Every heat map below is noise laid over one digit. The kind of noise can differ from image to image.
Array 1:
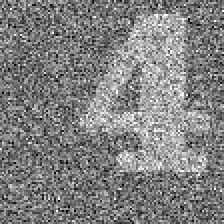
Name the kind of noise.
low rank plus noise
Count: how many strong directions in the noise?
three or four
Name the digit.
4
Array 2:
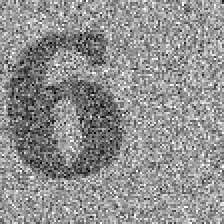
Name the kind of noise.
independent entries
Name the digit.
6
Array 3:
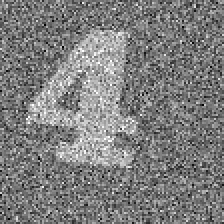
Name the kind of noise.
independent entries
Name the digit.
4
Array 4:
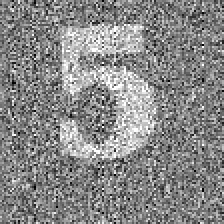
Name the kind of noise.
columns of uneven size
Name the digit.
5
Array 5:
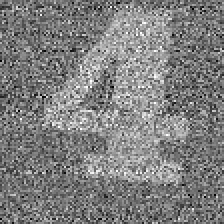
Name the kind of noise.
rows of uneven size
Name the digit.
4
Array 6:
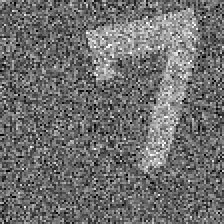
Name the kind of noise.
low rank plus noise
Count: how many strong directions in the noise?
two
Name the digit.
7
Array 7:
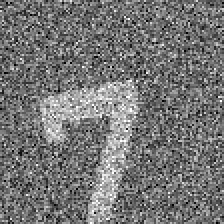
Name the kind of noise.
independent entries
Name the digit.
7
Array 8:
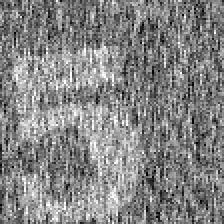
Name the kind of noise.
streaked along the columns
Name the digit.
5
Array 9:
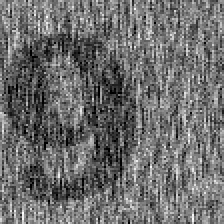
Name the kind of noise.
streaked along the columns
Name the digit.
9
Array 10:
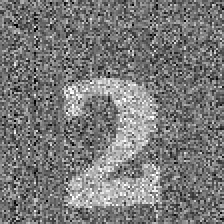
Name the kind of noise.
columns of uneven size
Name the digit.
2
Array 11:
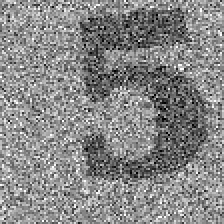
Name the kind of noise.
low rank plus noise
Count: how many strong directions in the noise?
five to eight
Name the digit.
5
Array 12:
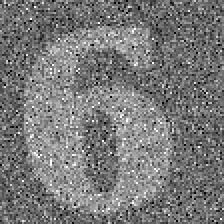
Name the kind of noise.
heavy tails
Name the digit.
6
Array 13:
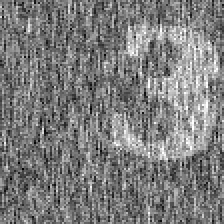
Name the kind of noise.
streaked along the columns
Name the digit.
3
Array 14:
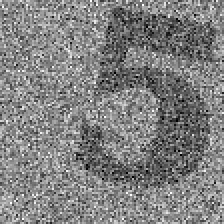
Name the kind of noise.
independent entries
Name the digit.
5
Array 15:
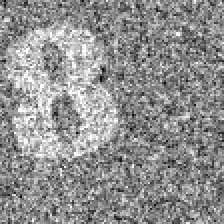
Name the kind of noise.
blotchy
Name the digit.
8
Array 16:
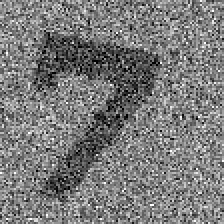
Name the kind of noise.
low rank plus noise
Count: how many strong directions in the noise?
one
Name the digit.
7
